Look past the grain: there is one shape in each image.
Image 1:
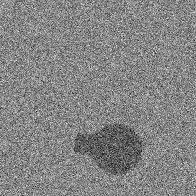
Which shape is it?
light bulb
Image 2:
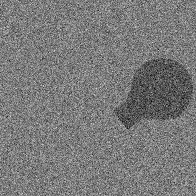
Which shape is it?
light bulb
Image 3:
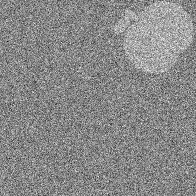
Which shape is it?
apple
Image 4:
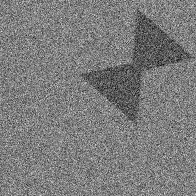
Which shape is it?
bow tie
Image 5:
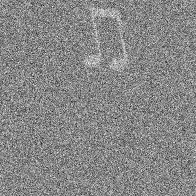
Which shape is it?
pair of musical notes
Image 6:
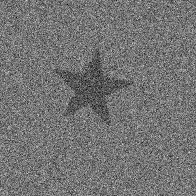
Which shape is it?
star
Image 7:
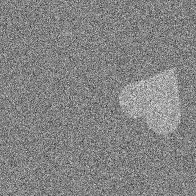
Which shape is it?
heart
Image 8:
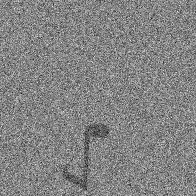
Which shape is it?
musical note
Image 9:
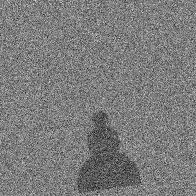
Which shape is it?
chess pawn
